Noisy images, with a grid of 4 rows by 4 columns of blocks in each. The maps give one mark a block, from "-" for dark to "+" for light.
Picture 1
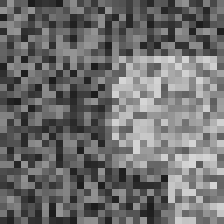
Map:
- - - -
- - + +
- - + +
- - - +
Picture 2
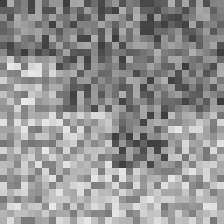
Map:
- - - -
+ - - -
+ + - +
+ + + +
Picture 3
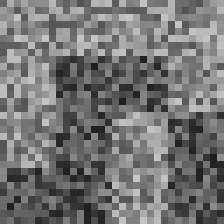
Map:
+ + + +
+ - - +
+ - + -
- - + -
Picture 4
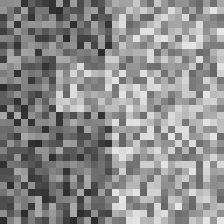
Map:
- - + +
- + + +
- - + +
- - + +
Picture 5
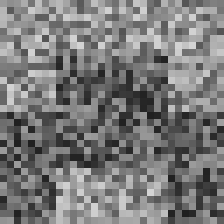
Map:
+ + + +
+ - - +
- - - -
- + + -
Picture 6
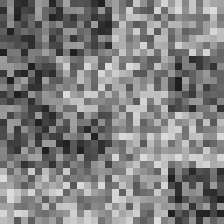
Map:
- - + +
- + + -
- - + +
+ + + -
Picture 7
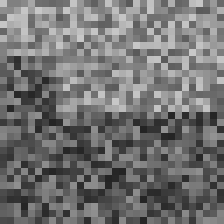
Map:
+ + + +
- + + +
- - - -
- - - -
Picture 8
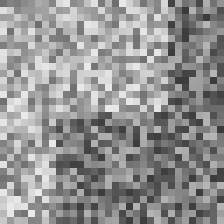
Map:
+ + + -
+ + + -
+ - - -
+ - - -
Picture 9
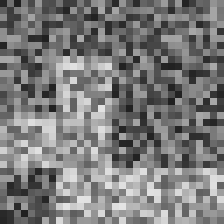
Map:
- - - -
- + - -
+ + - -
- + + +
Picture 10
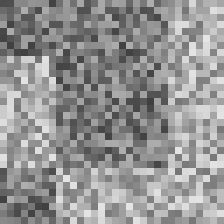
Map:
- - - +
+ - - +
+ - - +
- + + +
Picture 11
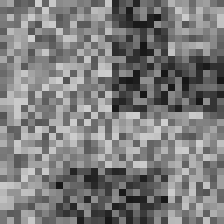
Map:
+ + - +
+ + - -
+ + + +
+ - - +
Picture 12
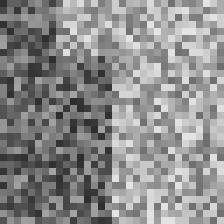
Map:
- + + +
- - + +
- - + +
- - + +
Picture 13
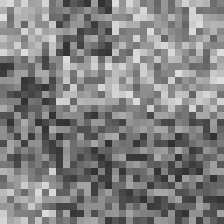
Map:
+ - + +
- + + +
- - - -
+ - - -
